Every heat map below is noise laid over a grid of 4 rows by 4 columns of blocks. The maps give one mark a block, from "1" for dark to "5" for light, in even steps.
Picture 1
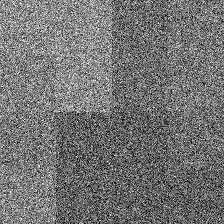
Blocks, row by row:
5 5 2 3
4 5 2 3
3 1 1 2
4 1 1 1
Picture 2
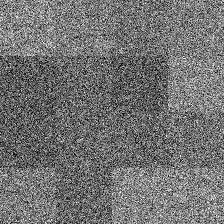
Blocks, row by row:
5 4 3 4
1 2 1 5
1 2 2 3
4 2 5 5
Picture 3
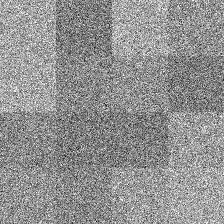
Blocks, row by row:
5 1 5 3
5 2 3 1
2 1 1 4
3 2 4 5
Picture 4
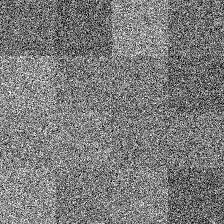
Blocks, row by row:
2 1 5 2
5 3 3 1
4 4 3 3
5 3 4 1
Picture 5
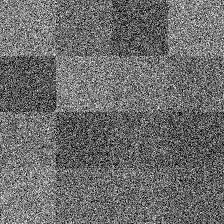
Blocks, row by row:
5 3 1 5
1 5 4 3
4 1 2 1
5 3 3 2
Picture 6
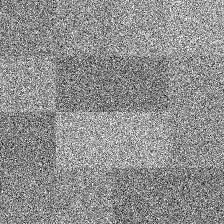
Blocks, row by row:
2 3 4 5
4 1 1 3
1 5 5 3
2 3 1 1
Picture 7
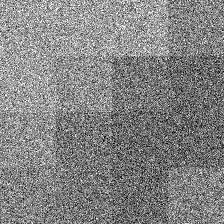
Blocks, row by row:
5 5 5 3
5 4 2 1
4 2 1 1
3 2 1 3
